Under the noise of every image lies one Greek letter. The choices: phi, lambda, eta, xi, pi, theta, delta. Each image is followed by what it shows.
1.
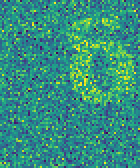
delta
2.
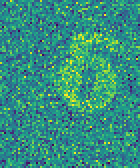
delta
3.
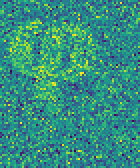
phi
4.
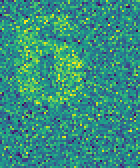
delta
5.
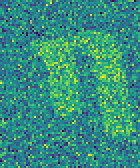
eta
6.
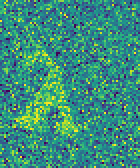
lambda
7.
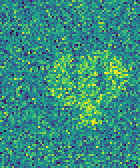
phi
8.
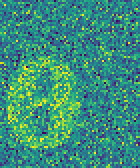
theta
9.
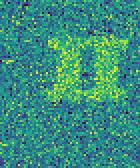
pi
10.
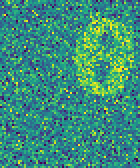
theta
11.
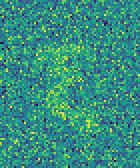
xi
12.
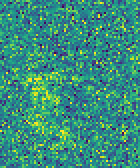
xi
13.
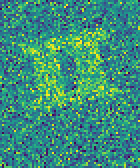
pi
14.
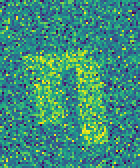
eta
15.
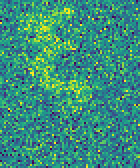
xi
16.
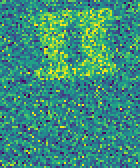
pi
